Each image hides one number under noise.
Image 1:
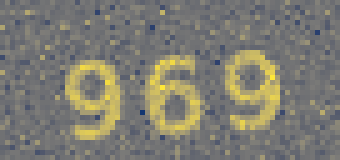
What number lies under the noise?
969
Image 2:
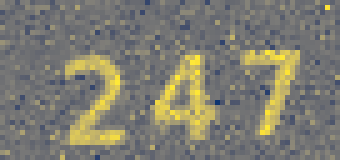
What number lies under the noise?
247
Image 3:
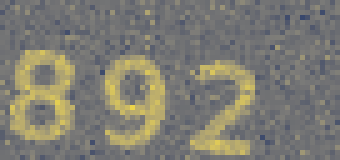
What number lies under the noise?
892
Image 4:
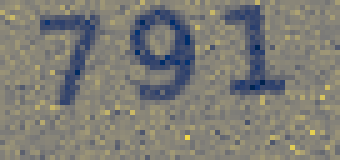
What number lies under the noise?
791
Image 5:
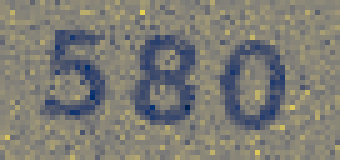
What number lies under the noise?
580
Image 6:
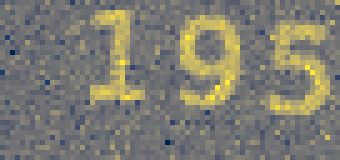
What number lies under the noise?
195
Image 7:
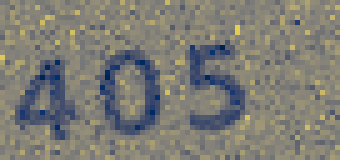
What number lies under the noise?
405
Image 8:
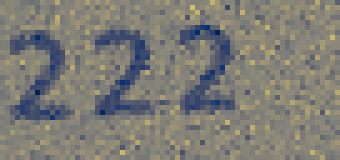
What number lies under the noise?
222
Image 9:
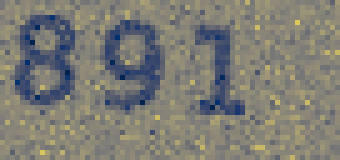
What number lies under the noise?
891
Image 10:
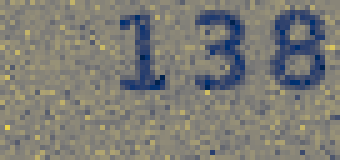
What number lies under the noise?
138
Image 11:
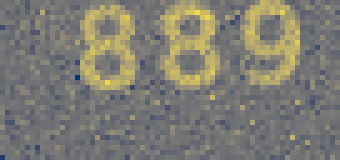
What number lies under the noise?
889
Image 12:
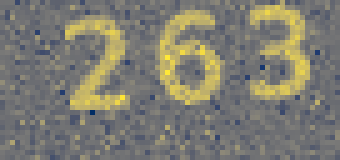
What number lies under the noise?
263
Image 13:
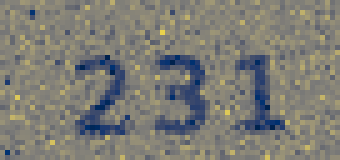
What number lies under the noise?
231
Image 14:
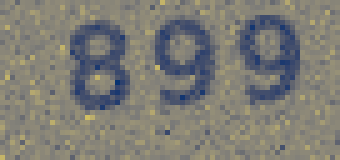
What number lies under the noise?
899
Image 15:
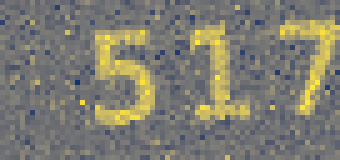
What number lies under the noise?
517
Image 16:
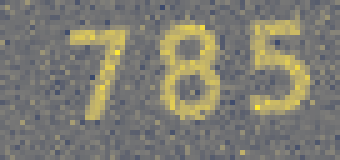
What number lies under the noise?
785
